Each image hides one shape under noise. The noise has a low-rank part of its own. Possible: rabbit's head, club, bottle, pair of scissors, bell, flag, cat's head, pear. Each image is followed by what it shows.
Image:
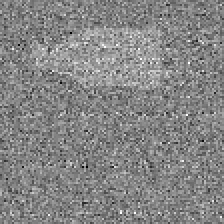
light bottle
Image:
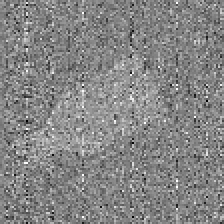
light bottle
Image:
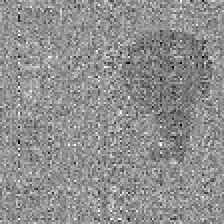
dark pear
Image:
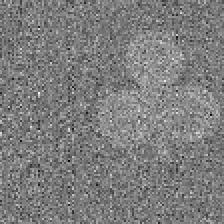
light club
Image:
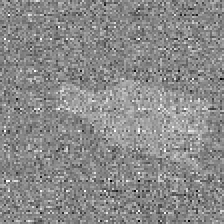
light bottle
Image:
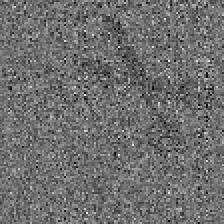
dark pair of scissors
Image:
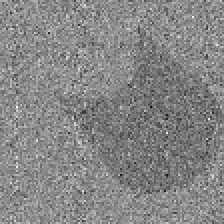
dark cat's head
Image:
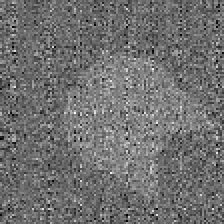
light cat's head
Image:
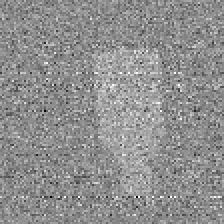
light bottle
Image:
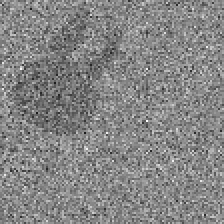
dark rabbit's head
